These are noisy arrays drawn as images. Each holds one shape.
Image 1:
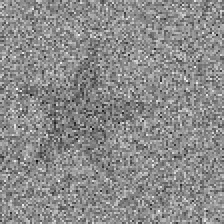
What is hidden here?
dark star
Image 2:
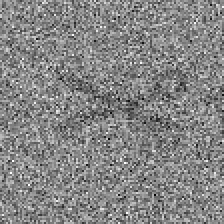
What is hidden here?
dark pair of scissors
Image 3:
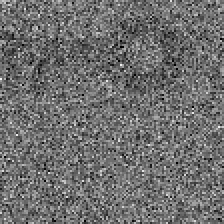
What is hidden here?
dark key
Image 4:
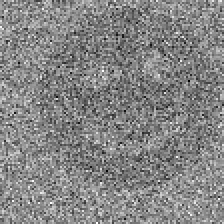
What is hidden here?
dark smiling face
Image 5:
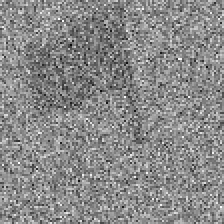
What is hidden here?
dark flag
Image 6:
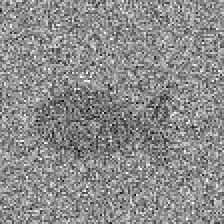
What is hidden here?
dark fish
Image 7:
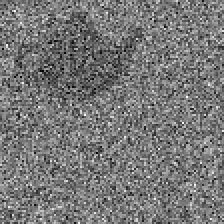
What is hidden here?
dark teapot
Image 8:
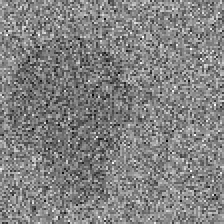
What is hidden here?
dark light bulb
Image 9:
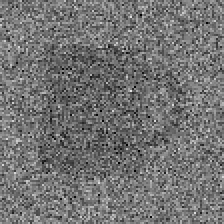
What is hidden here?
dark cup
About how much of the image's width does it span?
two thirds
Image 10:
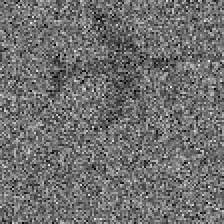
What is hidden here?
dark airplane
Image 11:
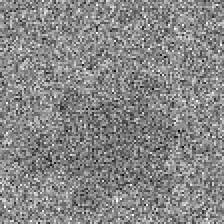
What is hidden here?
dark turtle
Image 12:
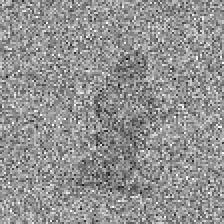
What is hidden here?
dark chess bishop
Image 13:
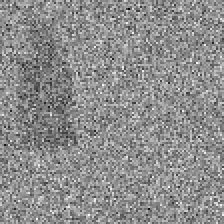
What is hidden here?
dark bottle
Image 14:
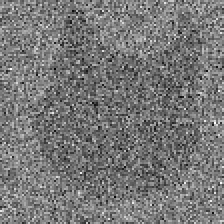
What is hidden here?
dark cat's head
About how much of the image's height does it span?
nearly all
